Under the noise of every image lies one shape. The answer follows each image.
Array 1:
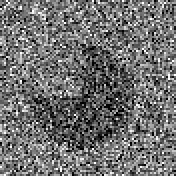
disc with a wedge cut out
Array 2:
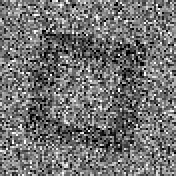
square frame
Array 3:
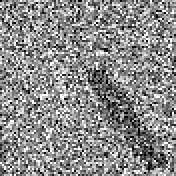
bar
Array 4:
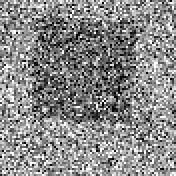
square
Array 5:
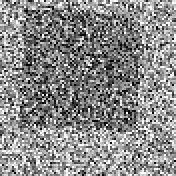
square
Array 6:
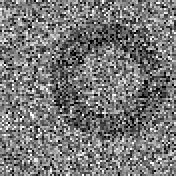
ring
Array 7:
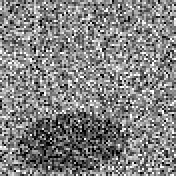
ellipse
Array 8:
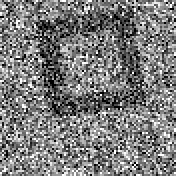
square frame
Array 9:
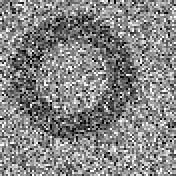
ring
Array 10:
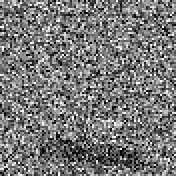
bar
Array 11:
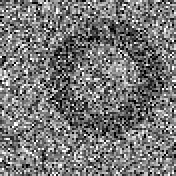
ring
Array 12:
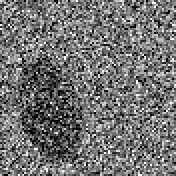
ellipse
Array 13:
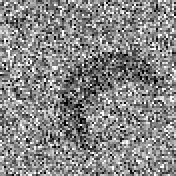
crescent
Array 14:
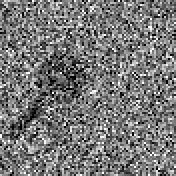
lollipop
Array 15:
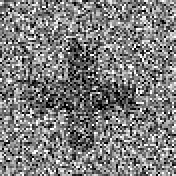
cross
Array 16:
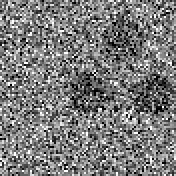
three dots
